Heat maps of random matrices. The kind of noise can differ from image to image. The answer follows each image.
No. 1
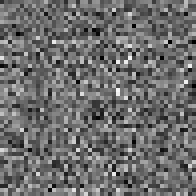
low rank plus noise
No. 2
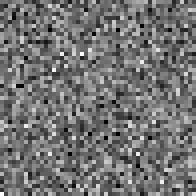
independent entries
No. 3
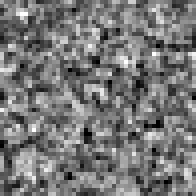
blotchy
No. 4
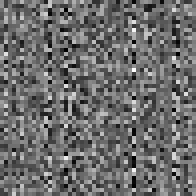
columns of uneven size
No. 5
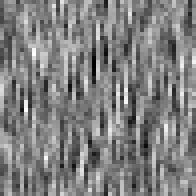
streaked along the columns
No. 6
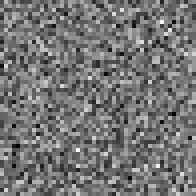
independent entries
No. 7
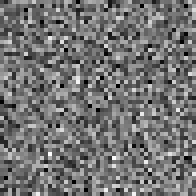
independent entries
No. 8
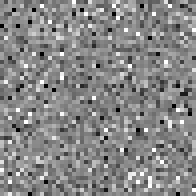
heavy tails
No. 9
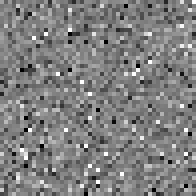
heavy tails
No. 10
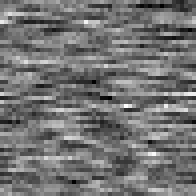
streaked along the rows
